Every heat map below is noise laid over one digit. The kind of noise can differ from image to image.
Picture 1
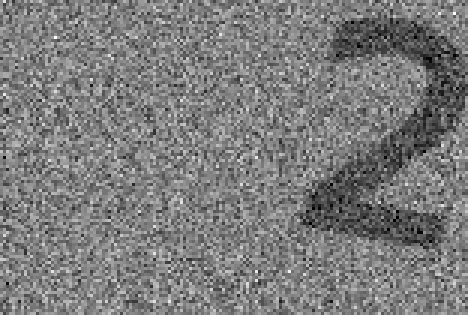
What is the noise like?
low rank plus noise
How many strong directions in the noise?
five to eight
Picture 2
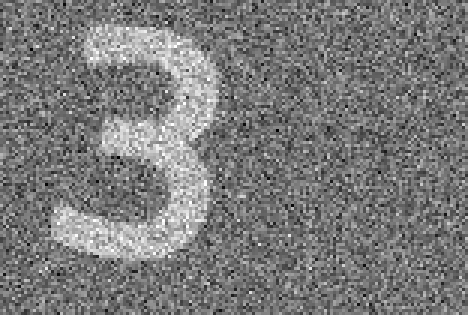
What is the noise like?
independent entries
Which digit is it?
3
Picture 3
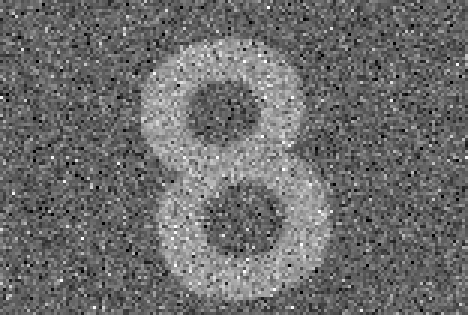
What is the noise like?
heavy tails
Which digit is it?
8
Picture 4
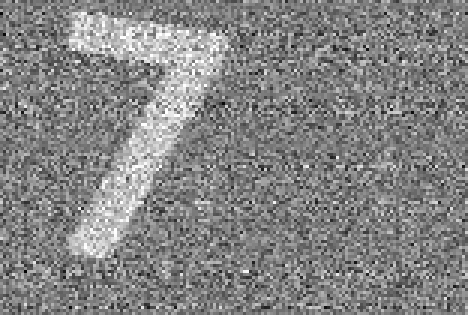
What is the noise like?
rows of uneven size
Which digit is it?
7
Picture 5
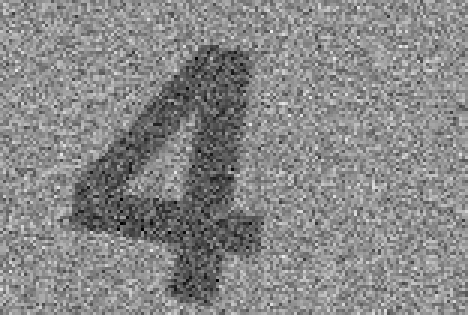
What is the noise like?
low rank plus noise
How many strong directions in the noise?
five to eight
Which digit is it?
4
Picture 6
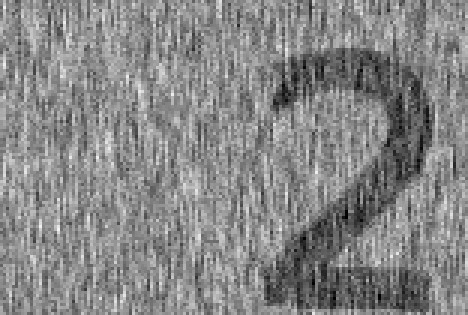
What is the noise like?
streaked along the columns
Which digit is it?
2
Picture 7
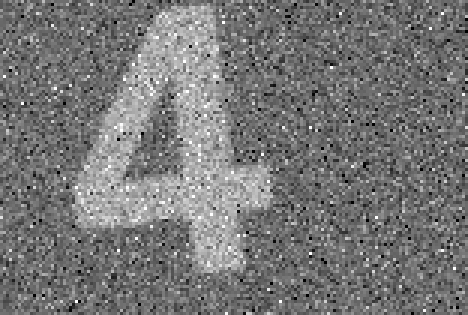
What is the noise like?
heavy tails
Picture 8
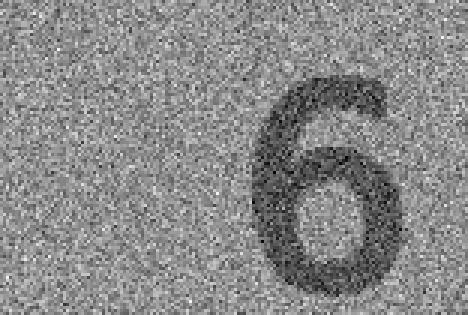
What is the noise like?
independent entries
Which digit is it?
6
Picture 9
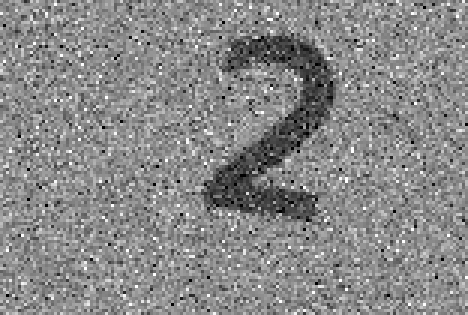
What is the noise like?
heavy tails
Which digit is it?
2
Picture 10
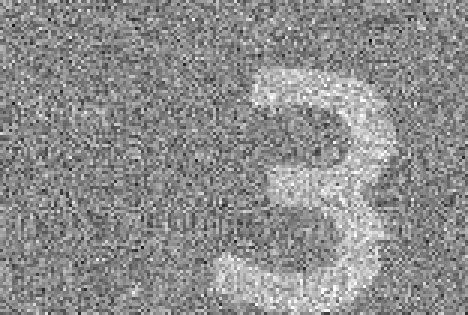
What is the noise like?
low rank plus noise
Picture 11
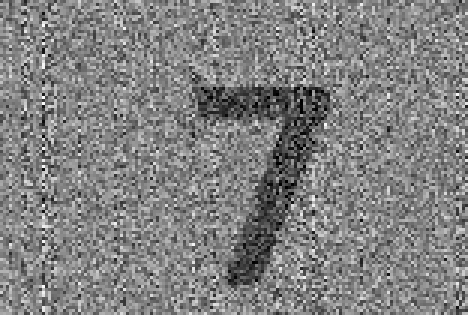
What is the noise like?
columns of uneven size
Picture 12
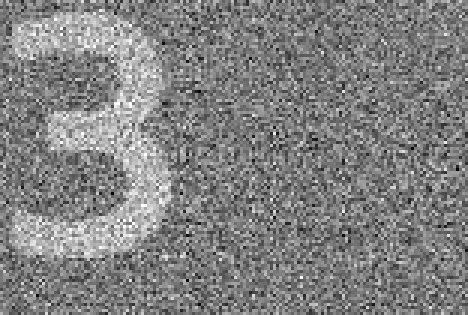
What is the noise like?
low rank plus noise
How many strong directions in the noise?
five to eight
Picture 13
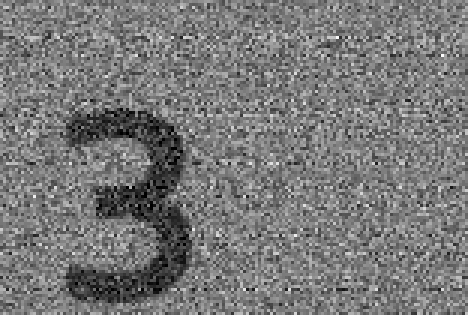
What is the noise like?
rows of uneven size
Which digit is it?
3
